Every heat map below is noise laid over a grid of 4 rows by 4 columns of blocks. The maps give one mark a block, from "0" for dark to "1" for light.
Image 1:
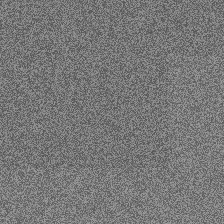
0000
0001
0001
1111
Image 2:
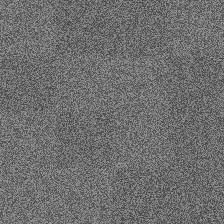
1001
0110
1010
1100
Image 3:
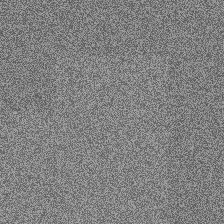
0000
0110
1110
1110
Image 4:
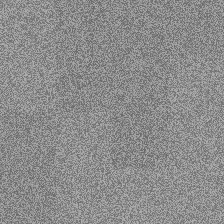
1000
1001
0101
0111
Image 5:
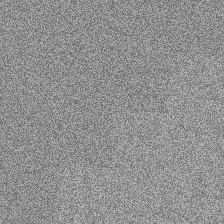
0000
0001
0011
0111
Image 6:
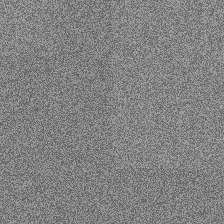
1011
0011
0011
0000
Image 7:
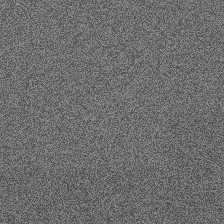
1111
1111
1110
0000
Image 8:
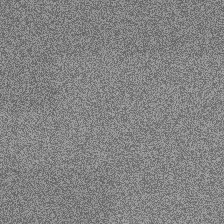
0000
0111
1111
0011
